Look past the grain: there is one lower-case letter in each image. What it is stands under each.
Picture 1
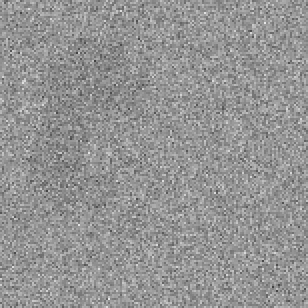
t
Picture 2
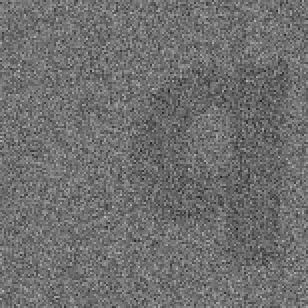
q
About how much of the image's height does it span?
two thirds
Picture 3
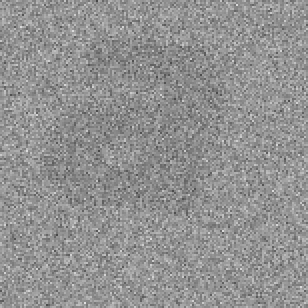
a
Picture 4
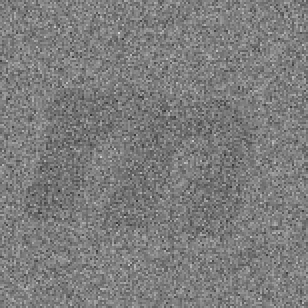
m
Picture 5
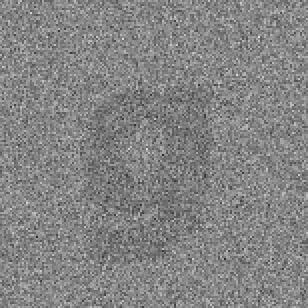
g
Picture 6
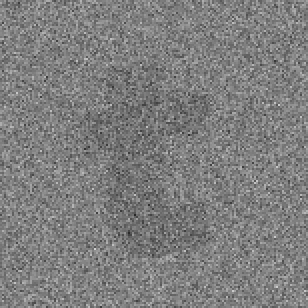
t
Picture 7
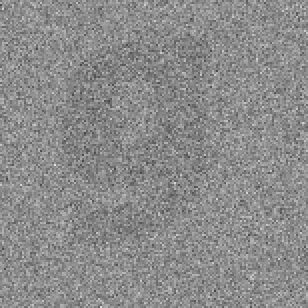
g
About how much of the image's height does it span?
two thirds
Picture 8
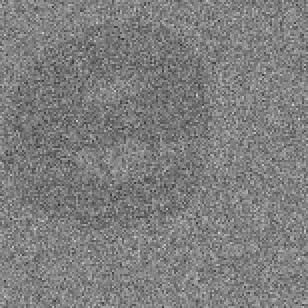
e
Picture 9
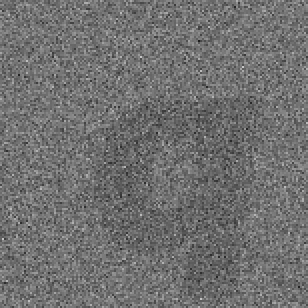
q
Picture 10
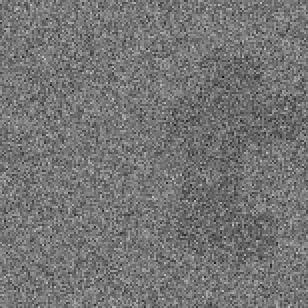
t
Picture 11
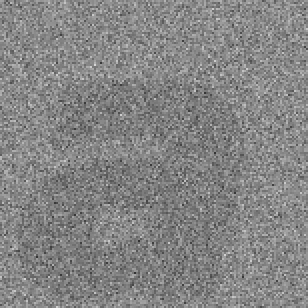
a
